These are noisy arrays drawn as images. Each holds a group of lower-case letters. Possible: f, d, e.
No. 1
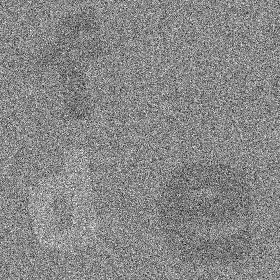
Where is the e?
bottom right
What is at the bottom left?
d
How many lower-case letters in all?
3
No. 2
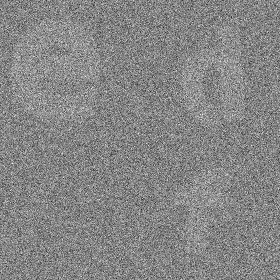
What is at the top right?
d
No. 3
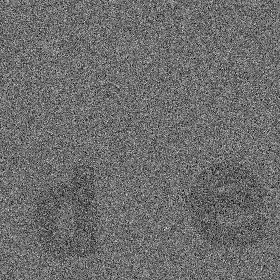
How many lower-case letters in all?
2
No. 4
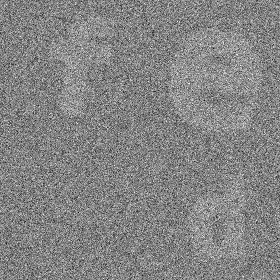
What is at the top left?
f
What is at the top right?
e
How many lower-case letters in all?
3
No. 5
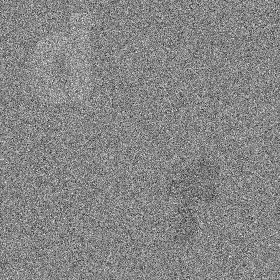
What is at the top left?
d
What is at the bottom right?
f
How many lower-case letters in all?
2
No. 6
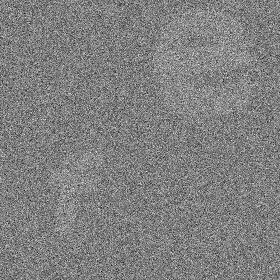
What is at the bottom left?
f
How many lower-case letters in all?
2
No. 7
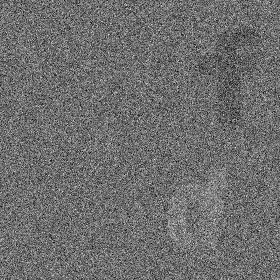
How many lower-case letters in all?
2
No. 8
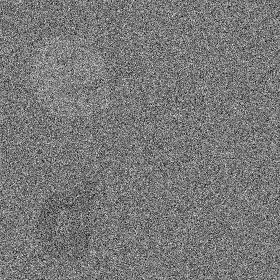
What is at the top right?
nothing
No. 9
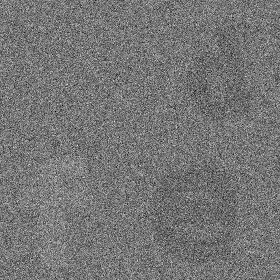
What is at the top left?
nothing
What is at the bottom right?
e
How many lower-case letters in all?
3
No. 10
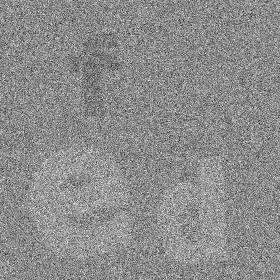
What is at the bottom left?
e
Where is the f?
top left
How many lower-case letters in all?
3
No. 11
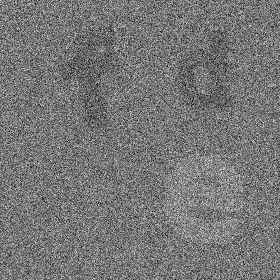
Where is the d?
top right
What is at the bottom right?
e
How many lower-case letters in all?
3
